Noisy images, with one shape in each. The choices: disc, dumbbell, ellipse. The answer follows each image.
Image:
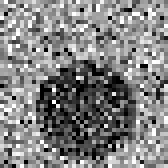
disc
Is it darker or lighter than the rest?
darker
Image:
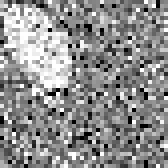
ellipse
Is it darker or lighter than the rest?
lighter
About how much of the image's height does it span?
half
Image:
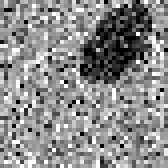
ellipse
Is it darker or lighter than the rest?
darker
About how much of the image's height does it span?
half
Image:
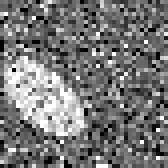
ellipse
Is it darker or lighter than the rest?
lighter
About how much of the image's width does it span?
half
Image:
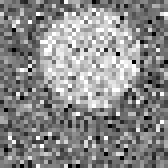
disc
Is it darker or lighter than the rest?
lighter
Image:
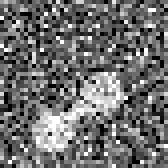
dumbbell
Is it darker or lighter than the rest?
lighter
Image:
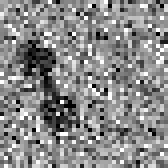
dumbbell
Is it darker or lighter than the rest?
darker
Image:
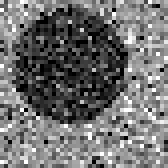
disc
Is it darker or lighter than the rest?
darker
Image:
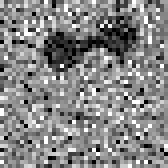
dumbbell
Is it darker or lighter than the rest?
darker
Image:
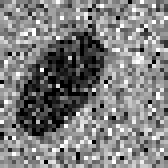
ellipse
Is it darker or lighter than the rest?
darker
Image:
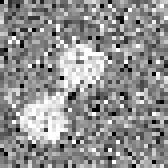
dumbbell
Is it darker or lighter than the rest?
lighter
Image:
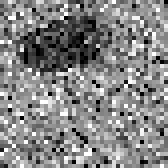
ellipse
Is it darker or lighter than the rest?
darker
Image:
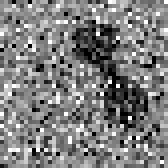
dumbbell
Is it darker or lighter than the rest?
darker
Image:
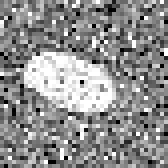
ellipse
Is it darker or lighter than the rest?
lighter
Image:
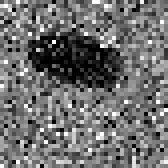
ellipse
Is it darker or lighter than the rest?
darker
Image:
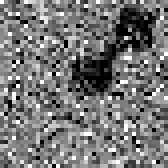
dumbbell
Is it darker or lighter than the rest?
darker
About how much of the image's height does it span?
half
